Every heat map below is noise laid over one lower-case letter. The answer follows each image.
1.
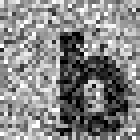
dark b
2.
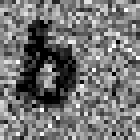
dark b
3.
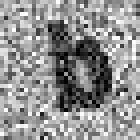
dark b
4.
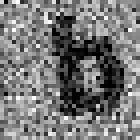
dark b
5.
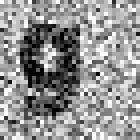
dark g
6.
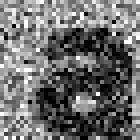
dark a
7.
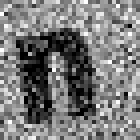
dark n
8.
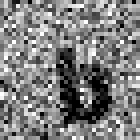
dark b
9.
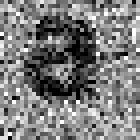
dark a
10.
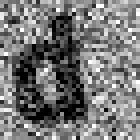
dark d
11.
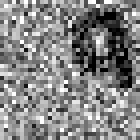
dark q
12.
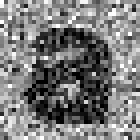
dark a
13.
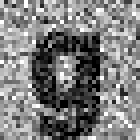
dark g
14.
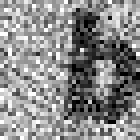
dark b
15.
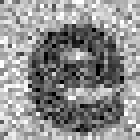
dark e
